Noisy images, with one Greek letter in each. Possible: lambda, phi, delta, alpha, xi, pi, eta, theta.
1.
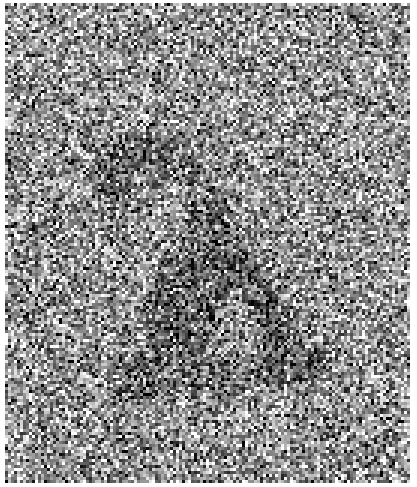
lambda
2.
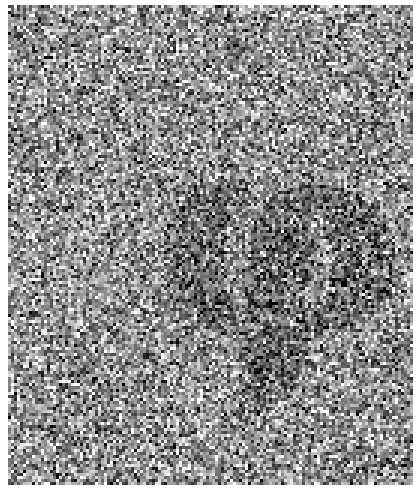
phi
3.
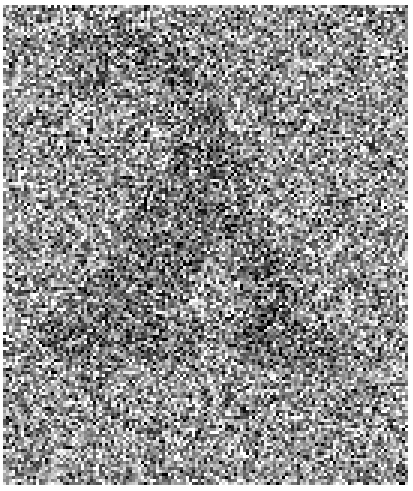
lambda
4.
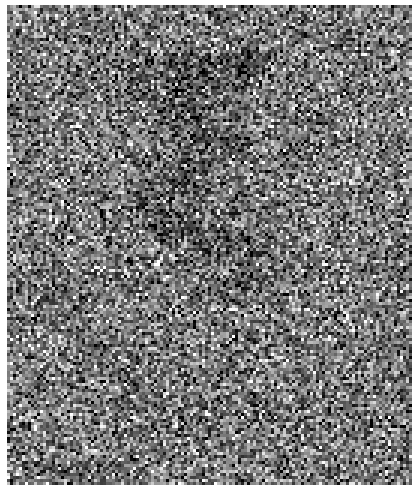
xi
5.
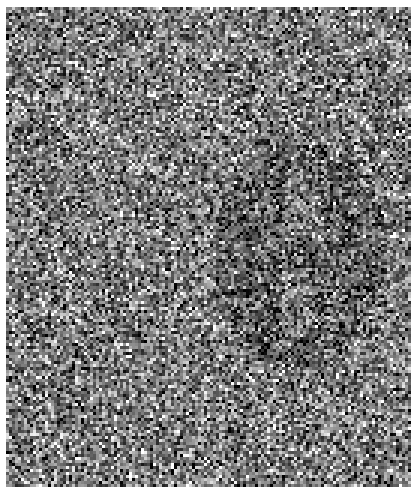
theta
